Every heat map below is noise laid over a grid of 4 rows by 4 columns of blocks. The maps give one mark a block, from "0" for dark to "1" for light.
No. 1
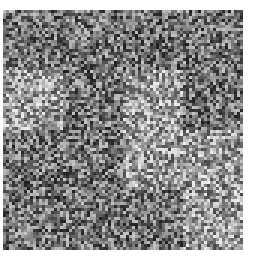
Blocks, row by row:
0 0 0 0
1 0 1 0
0 0 1 1
0 0 0 1
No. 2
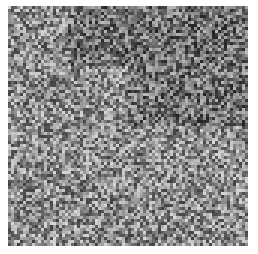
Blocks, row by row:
1 0 0 0
1 1 0 0
1 1 1 1
1 1 1 1
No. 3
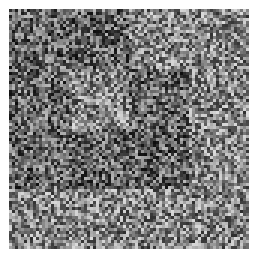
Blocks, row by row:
0 0 1 1
0 1 0 1
0 0 0 1
1 1 1 1
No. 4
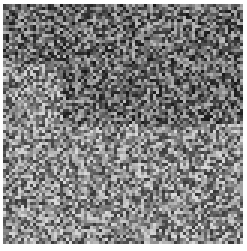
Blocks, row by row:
0 0 0 0
1 0 0 0
1 1 1 1
1 1 1 1
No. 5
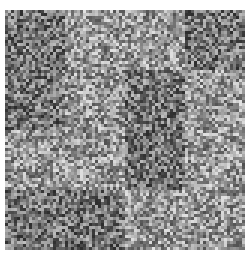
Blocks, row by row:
0 1 1 0
0 1 0 1
1 1 0 1
0 0 1 1
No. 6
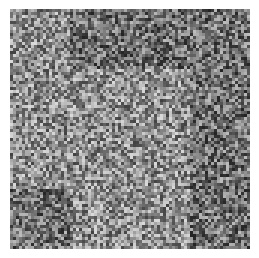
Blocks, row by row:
1 0 0 0
1 1 1 0
1 1 1 0
0 1 1 0
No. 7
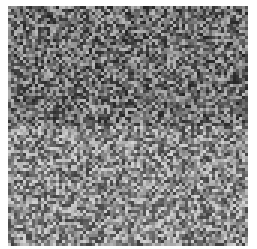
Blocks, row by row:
0 0 0 0
0 0 0 0
1 1 1 1
1 1 1 1
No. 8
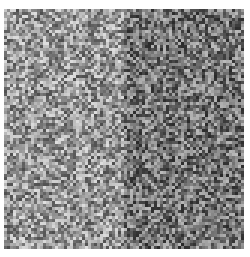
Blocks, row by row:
1 1 0 0
1 1 0 0
1 1 0 0
1 1 0 0
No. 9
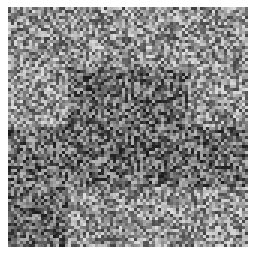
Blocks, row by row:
1 1 1 1
1 0 0 1
0 0 0 0
0 1 1 1
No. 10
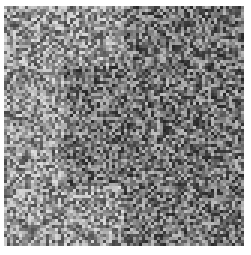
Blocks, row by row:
1 1 0 0
1 0 0 0
1 0 0 0
1 1 0 0
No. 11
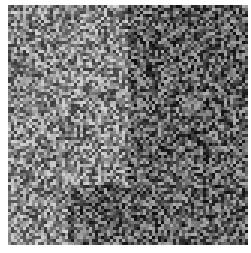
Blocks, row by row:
1 1 0 0
1 1 0 0
1 1 0 0
1 0 0 0
